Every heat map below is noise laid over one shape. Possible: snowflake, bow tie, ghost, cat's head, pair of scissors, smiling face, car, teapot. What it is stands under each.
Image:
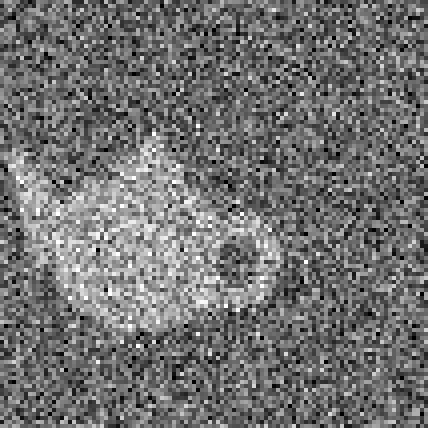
light teapot
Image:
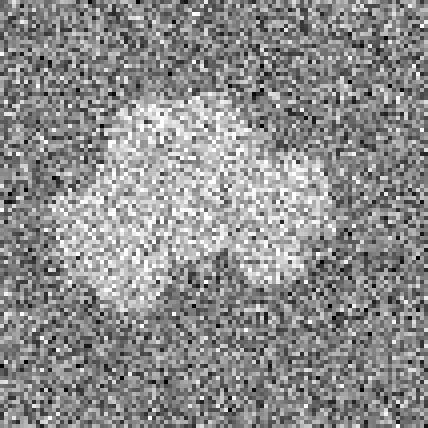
light car
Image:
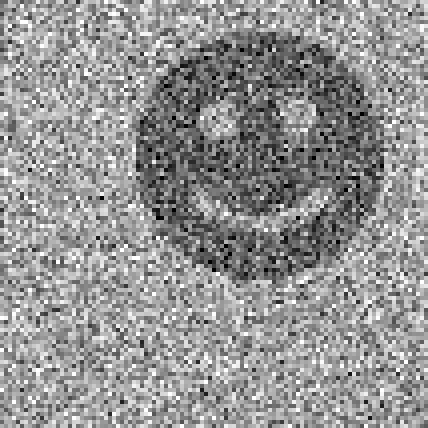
dark smiling face
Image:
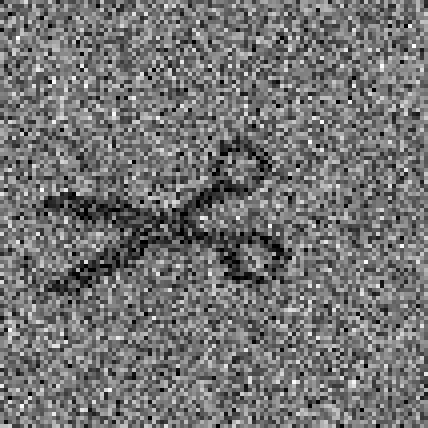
dark pair of scissors
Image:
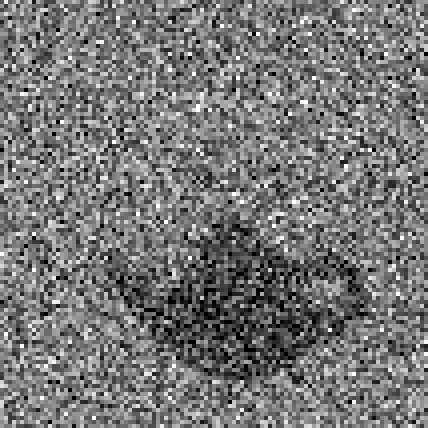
dark teapot
